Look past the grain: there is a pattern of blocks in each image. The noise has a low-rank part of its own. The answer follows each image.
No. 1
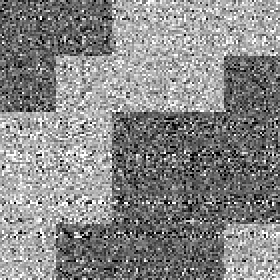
mirrored about the diagonal from the top left
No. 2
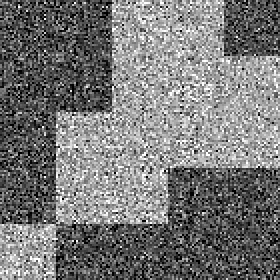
mirrored about the diagonal from the bottom left
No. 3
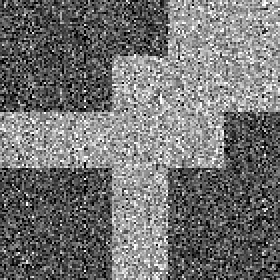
mirrored about the diagonal from the bottom left
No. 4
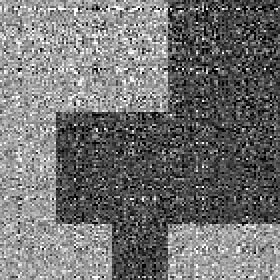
no symmetry
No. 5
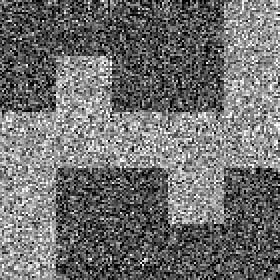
the same after a half turn
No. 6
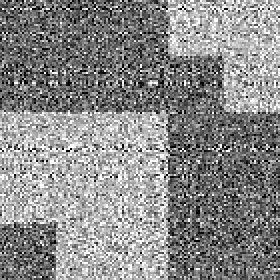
mirrored about the diagonal from the bottom left
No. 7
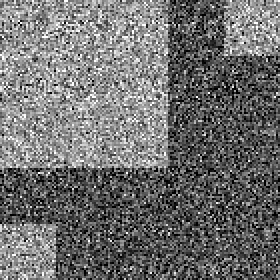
mirrored about the diagonal from the top left
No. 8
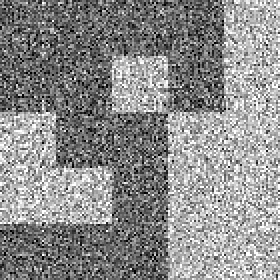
no symmetry
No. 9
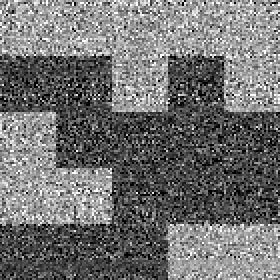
no symmetry
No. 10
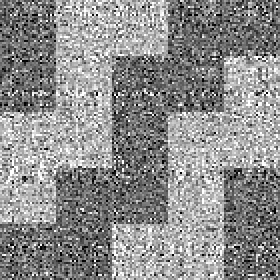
the same after a half turn
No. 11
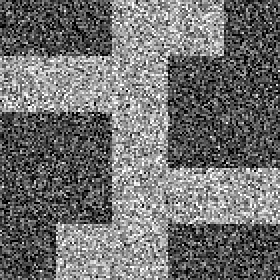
the same after a half turn
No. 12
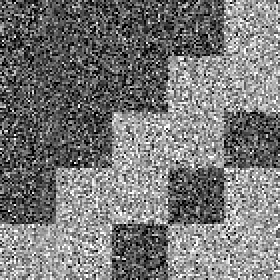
mirrored about the diagonal from the top left
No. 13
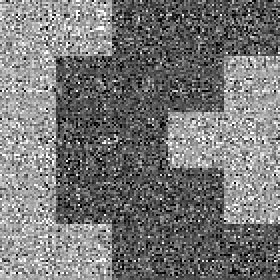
top and bottom mirror each other
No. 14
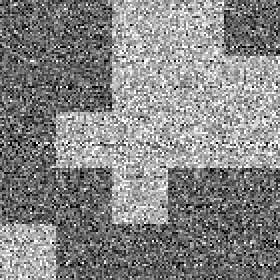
mirrored about the diagonal from the bottom left
